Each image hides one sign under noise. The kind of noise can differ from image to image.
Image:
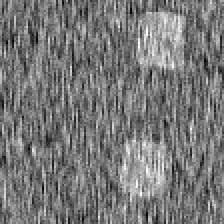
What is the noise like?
streaked along the columns
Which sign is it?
colon
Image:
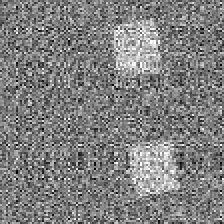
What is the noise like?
low rank plus noise
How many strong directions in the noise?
two
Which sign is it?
colon
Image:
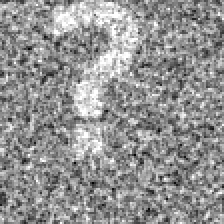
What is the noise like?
blotchy
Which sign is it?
question mark
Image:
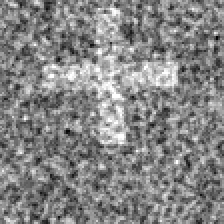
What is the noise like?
blotchy
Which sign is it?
plus sign
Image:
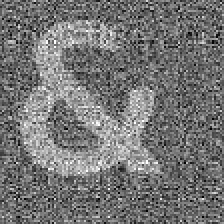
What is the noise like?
low rank plus noise
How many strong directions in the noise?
three or four
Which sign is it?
ampersand
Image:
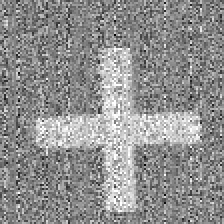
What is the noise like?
columns of uneven size
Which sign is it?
plus sign
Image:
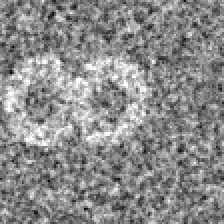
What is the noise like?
blotchy
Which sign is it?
infinity sign
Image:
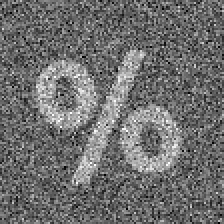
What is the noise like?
independent entries
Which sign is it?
percent sign
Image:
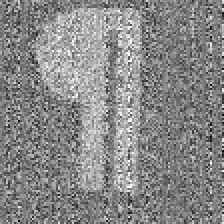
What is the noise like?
columns of uneven size
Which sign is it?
pilcrow
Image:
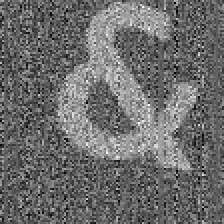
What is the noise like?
columns of uneven size
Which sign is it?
ampersand
